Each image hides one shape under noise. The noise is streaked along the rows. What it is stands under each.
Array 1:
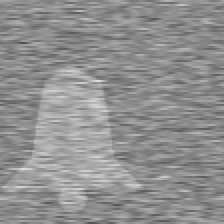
bell
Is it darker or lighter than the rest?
lighter
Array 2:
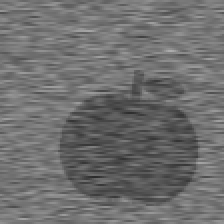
apple
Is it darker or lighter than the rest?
darker
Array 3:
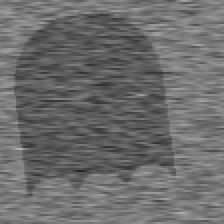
ghost
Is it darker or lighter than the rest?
darker
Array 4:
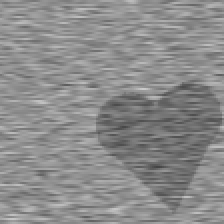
heart
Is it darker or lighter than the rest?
darker
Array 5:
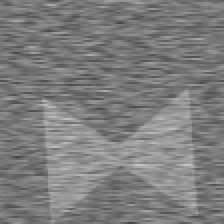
bow tie
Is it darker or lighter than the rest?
lighter
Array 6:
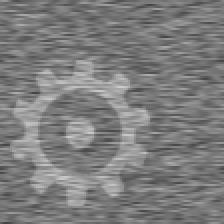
gear
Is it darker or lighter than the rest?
lighter
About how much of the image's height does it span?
two thirds
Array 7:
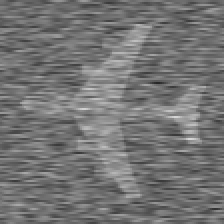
airplane
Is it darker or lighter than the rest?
lighter
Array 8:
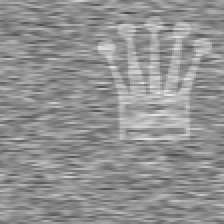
chess queen
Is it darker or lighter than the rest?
lighter
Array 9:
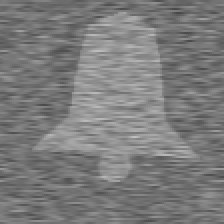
bell
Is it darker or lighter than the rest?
lighter
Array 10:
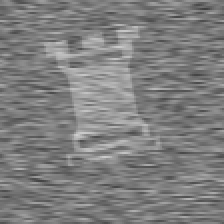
chess rook
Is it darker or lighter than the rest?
lighter
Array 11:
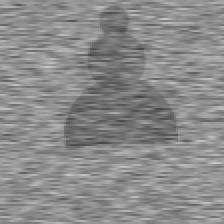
chess pawn
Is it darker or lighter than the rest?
darker
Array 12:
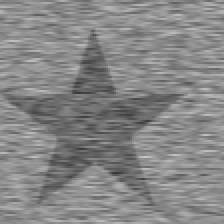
star
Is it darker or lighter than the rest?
darker
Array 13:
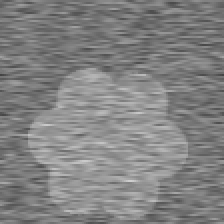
flower
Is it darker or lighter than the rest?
lighter
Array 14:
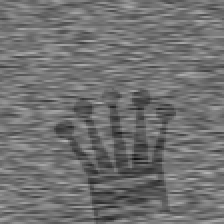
chess queen
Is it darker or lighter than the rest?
darker
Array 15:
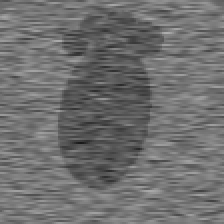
footprint
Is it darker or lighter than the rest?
darker
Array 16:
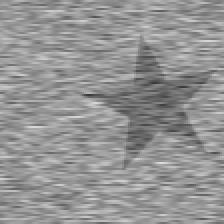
star
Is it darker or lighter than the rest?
darker
